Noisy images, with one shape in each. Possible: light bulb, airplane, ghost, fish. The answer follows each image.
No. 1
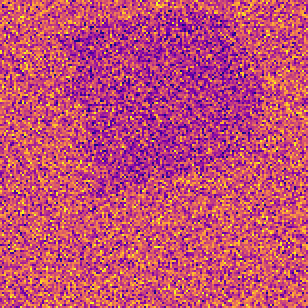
ghost
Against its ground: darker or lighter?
darker
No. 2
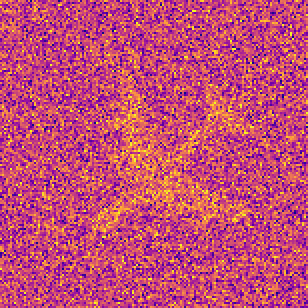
airplane
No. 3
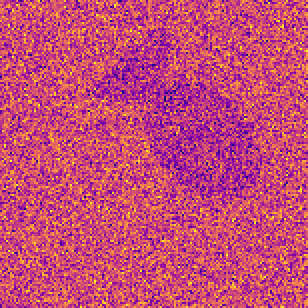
fish
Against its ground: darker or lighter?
darker
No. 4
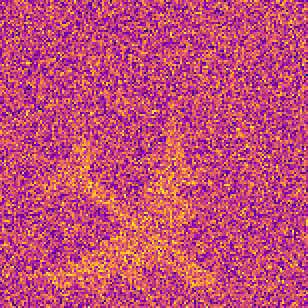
airplane
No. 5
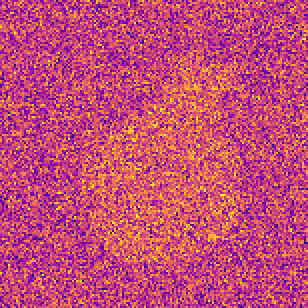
light bulb
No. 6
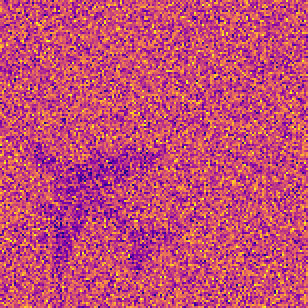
airplane
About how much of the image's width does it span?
half
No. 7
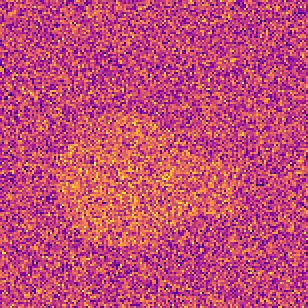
light bulb
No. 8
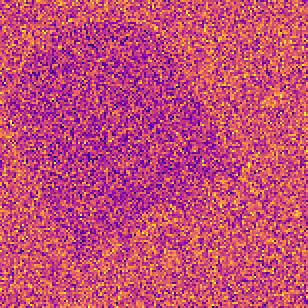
ghost
